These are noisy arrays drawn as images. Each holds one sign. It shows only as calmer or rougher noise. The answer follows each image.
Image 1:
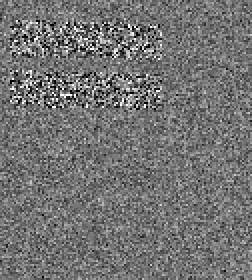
equals sign
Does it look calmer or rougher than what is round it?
rougher
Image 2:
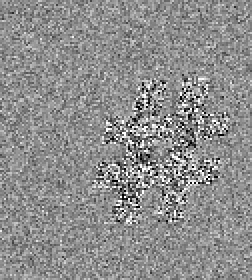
hash sign
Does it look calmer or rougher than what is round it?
rougher
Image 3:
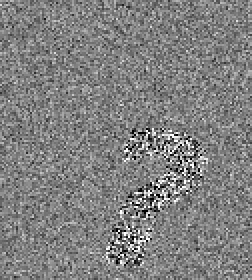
question mark
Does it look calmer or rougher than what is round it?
rougher
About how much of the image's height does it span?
half
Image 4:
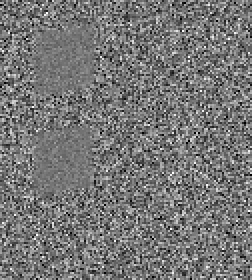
colon
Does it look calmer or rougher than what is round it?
calmer
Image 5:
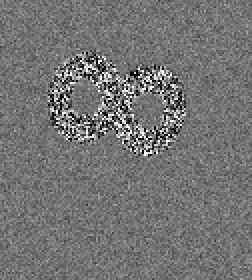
infinity sign
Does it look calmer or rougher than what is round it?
rougher
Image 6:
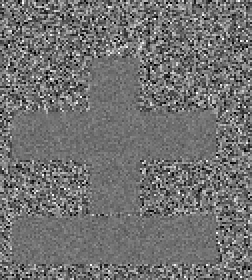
plus-minus sign
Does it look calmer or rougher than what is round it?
calmer
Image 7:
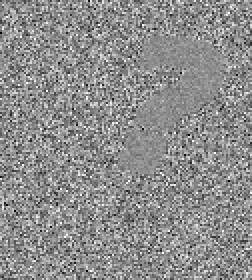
question mark
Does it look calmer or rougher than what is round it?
calmer
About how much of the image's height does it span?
half
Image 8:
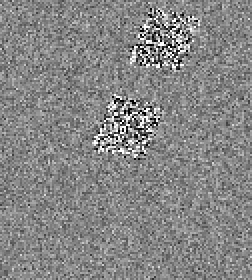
colon
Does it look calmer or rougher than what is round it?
rougher
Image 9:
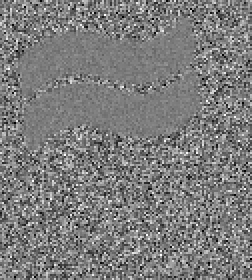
approximately sign
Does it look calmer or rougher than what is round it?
calmer
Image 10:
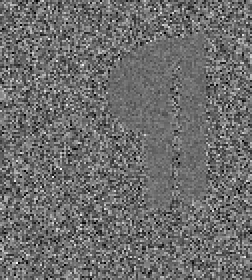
pilcrow
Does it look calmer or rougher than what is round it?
calmer
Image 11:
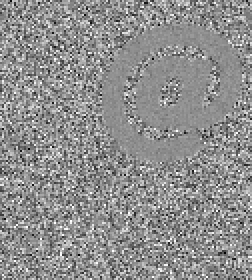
at sign
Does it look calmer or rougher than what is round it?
calmer
